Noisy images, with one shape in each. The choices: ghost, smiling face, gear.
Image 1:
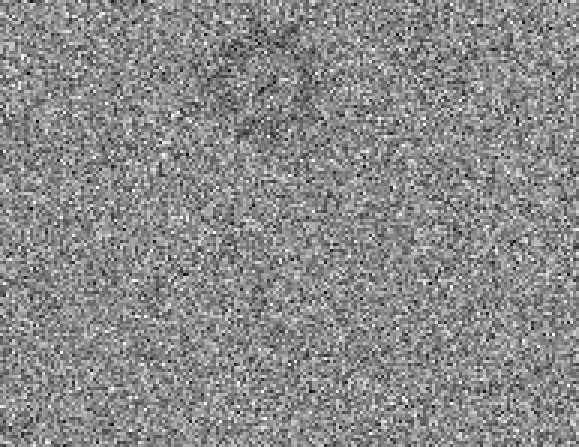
gear
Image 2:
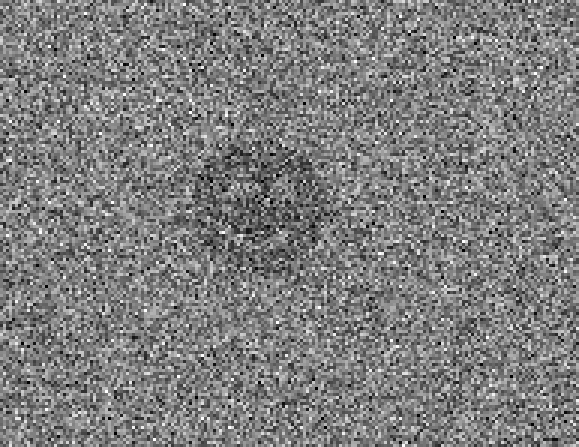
smiling face
